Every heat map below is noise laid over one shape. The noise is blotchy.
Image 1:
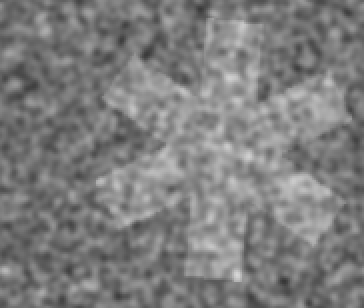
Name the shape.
asterisk
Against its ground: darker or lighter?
lighter
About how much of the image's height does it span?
nearly all
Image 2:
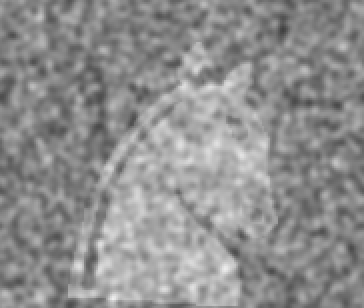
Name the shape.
chess knight
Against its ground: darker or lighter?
lighter
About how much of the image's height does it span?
nearly all
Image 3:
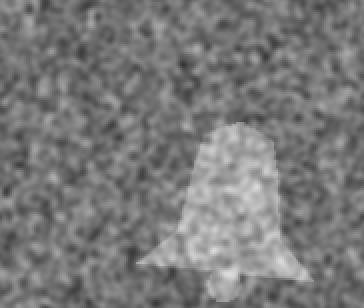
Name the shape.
bell
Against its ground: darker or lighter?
lighter
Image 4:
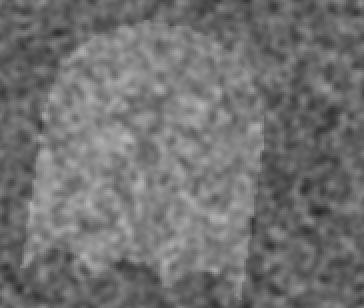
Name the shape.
ghost
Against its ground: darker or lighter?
lighter
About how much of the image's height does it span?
nearly all
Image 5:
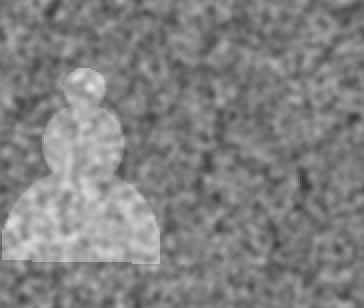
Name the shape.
chess pawn
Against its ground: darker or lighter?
lighter
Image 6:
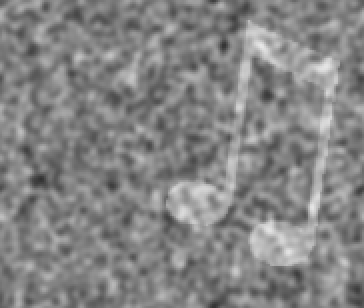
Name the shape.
pair of musical notes
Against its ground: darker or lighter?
lighter
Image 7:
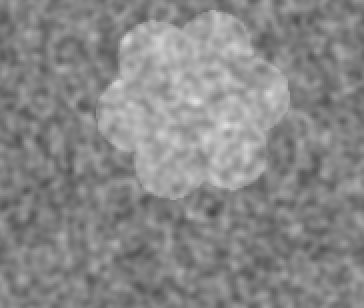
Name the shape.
flower
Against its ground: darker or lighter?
lighter
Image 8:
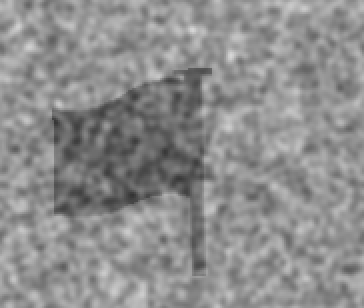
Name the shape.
flag
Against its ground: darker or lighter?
darker
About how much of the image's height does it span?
two thirds
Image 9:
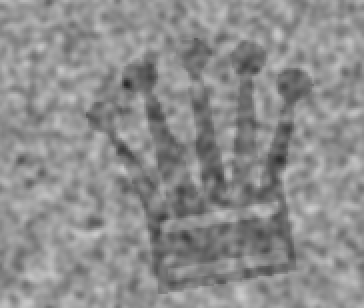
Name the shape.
chess queen
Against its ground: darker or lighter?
darker
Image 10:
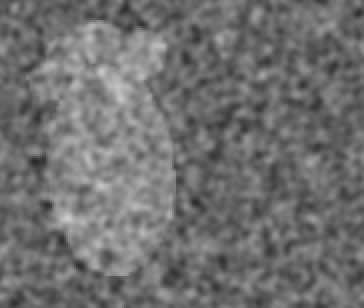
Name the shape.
footprint
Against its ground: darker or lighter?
lighter
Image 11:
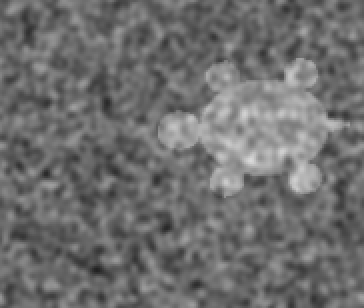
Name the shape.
turtle
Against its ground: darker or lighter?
lighter
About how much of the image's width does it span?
half
